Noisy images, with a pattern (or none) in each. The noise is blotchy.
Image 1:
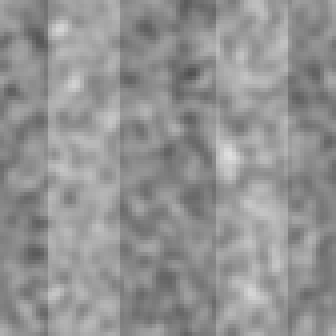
vertical stripes
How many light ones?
2
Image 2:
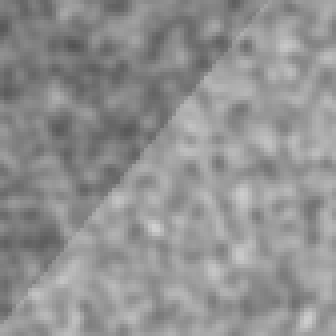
a sharp edge
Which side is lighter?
bottom right
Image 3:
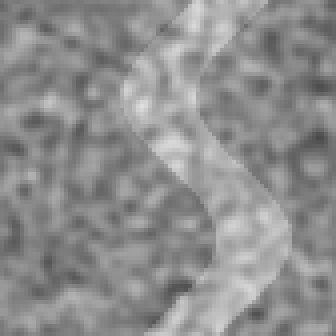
a wavy band
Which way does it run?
top to bottom
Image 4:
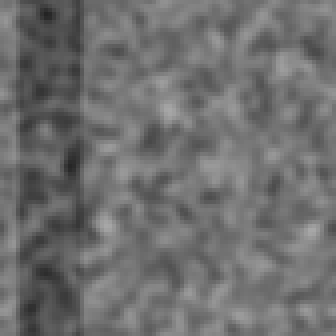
one vertical stripe
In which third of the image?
left
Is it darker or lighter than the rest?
darker
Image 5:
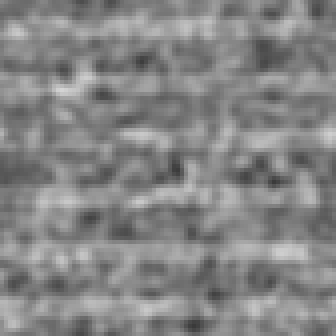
horizontal stripes
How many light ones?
6
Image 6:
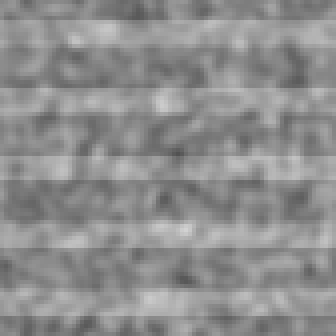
horizontal stripes
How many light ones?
5
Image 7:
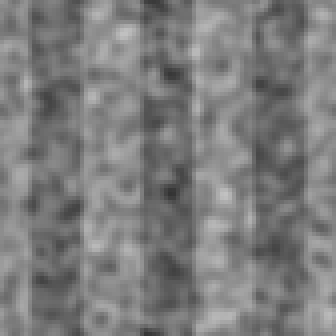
vertical stripes
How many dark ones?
3
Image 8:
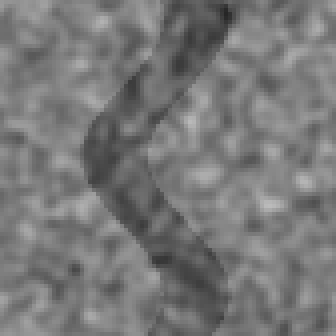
a wavy band
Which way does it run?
top to bottom
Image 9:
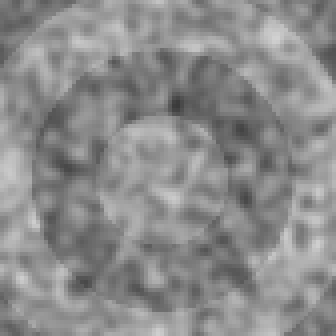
rings round one point
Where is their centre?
centre
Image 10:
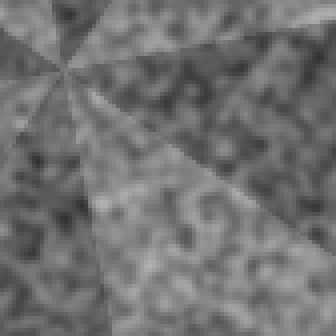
spokes from one point
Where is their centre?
top left
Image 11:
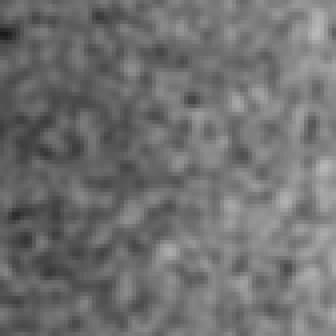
a smooth slope
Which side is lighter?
right
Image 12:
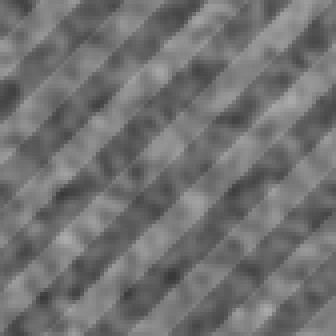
diagonal stripes
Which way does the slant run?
bottom left to top right
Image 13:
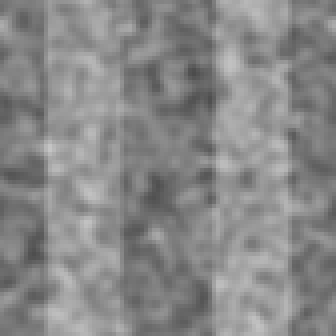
vertical stripes
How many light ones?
2
